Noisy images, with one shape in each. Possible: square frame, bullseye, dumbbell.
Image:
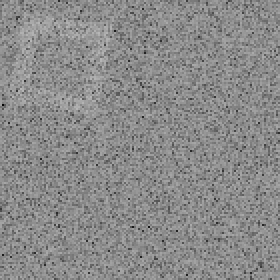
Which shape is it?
square frame
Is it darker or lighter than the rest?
lighter
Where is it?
top left
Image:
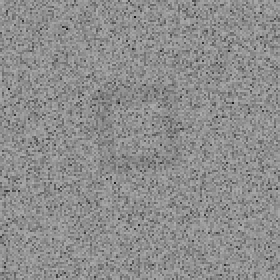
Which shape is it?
square frame
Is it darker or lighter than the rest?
darker
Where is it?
centre
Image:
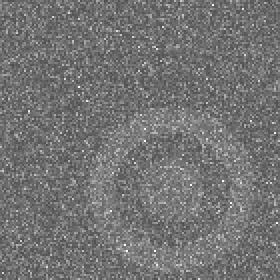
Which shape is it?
bullseye
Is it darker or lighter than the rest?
lighter
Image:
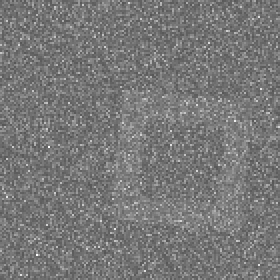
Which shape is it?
square frame
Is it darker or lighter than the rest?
lighter
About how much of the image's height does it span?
half
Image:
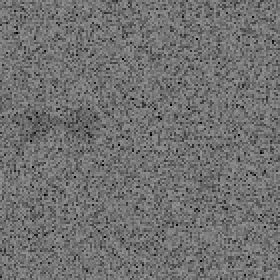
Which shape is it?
dumbbell
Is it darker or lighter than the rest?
darker
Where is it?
middle left
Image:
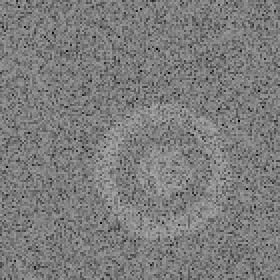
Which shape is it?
bullseye
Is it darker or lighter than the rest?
lighter
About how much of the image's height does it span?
half
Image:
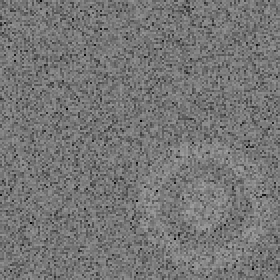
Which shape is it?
bullseye
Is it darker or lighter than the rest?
lighter
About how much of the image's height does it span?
half
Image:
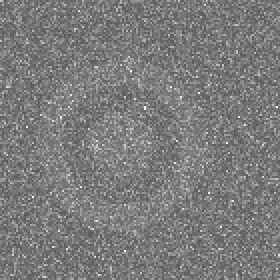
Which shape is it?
bullseye
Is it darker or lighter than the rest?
lighter
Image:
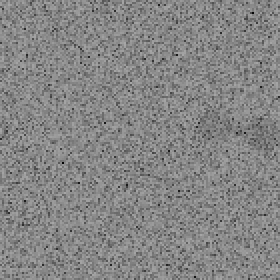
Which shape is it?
dumbbell
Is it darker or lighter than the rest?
darker
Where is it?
middle right
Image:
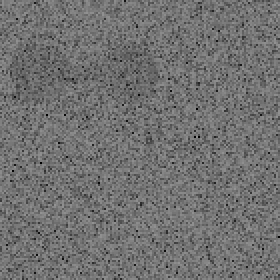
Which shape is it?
dumbbell
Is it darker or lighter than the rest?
darker
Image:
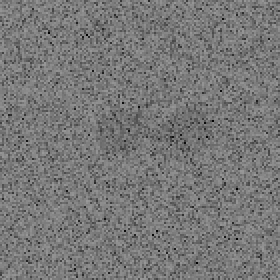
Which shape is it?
dumbbell
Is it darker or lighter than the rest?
darker
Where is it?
centre
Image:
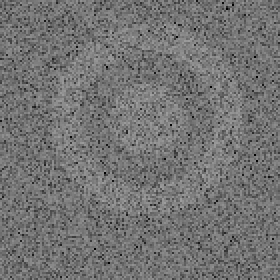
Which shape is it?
bullseye
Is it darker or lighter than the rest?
lighter
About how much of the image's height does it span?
two thirds
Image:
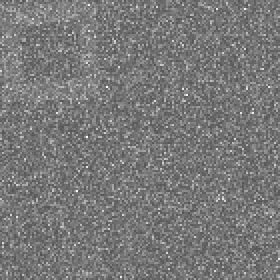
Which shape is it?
square frame
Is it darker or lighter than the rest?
lighter
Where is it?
top left
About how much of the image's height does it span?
a third
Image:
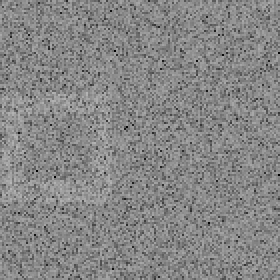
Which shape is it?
square frame
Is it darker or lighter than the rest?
lighter
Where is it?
middle left
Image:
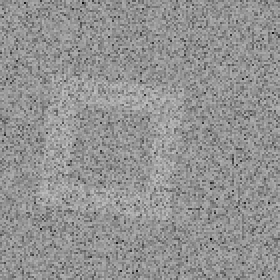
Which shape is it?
square frame
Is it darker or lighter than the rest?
lighter
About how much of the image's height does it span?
half
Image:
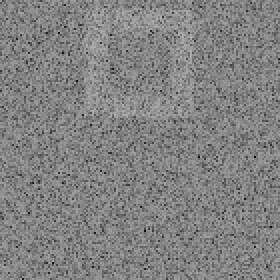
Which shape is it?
square frame
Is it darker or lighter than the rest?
lighter
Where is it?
top middle
